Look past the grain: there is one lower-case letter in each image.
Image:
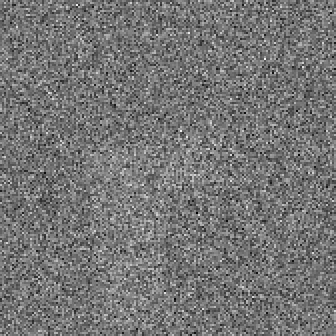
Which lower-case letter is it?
r
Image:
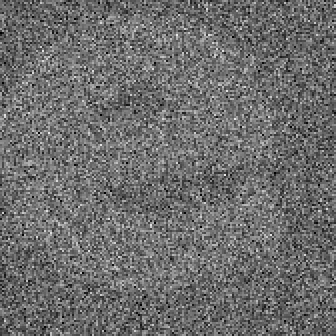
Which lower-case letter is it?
e
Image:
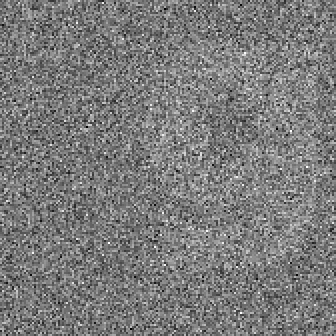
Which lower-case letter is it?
g
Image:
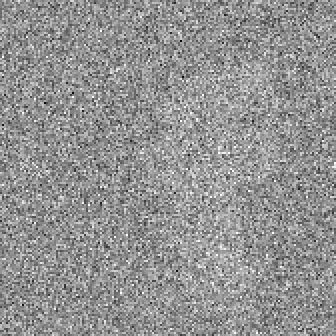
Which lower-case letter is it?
f
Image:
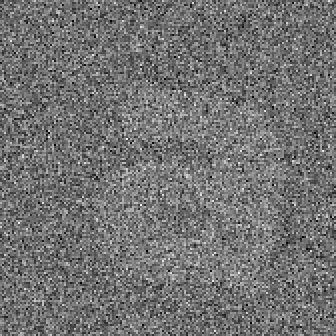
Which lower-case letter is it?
a
